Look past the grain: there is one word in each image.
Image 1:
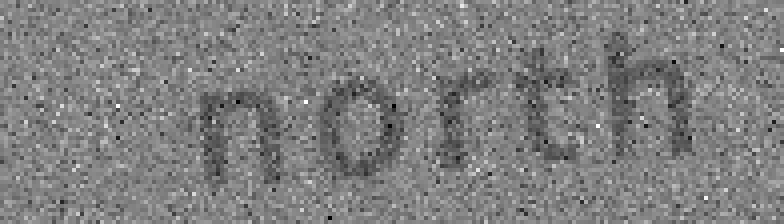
north
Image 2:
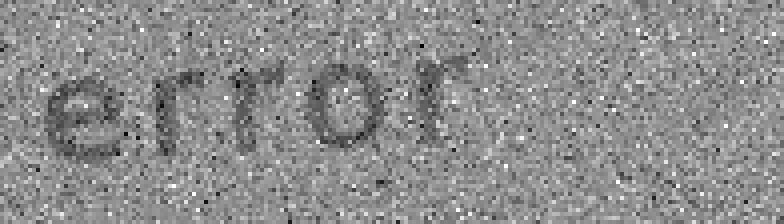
error
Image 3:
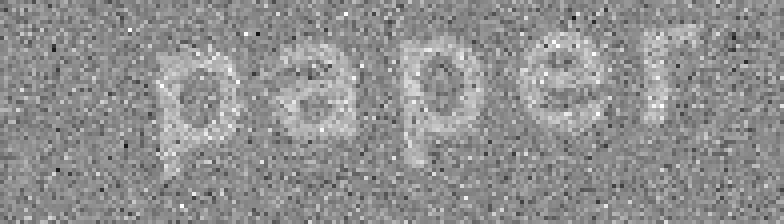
paper
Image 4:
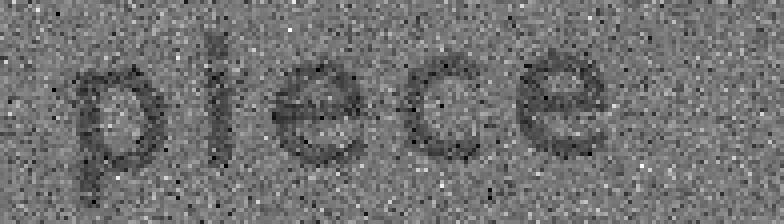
piece
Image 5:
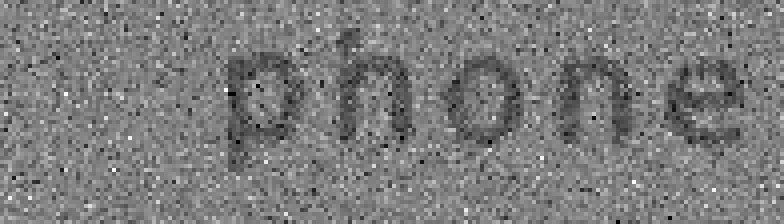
phone
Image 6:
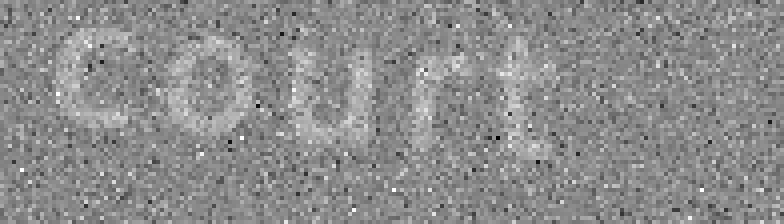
court
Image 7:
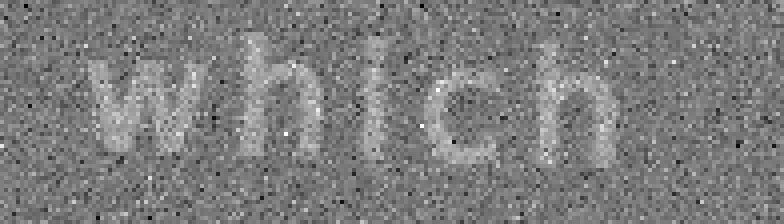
which
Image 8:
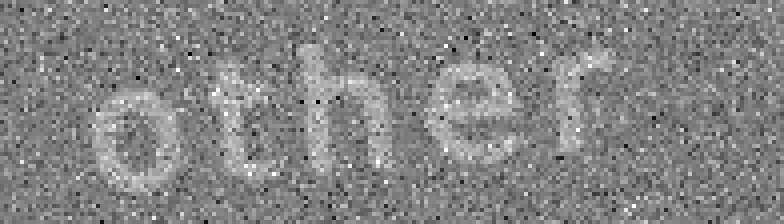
other
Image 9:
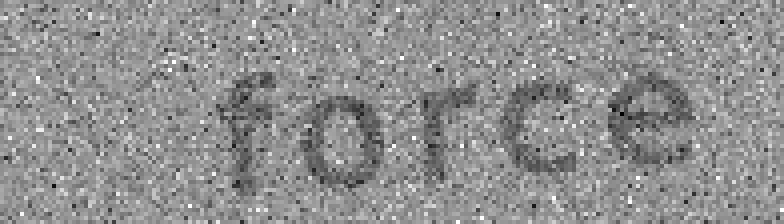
force
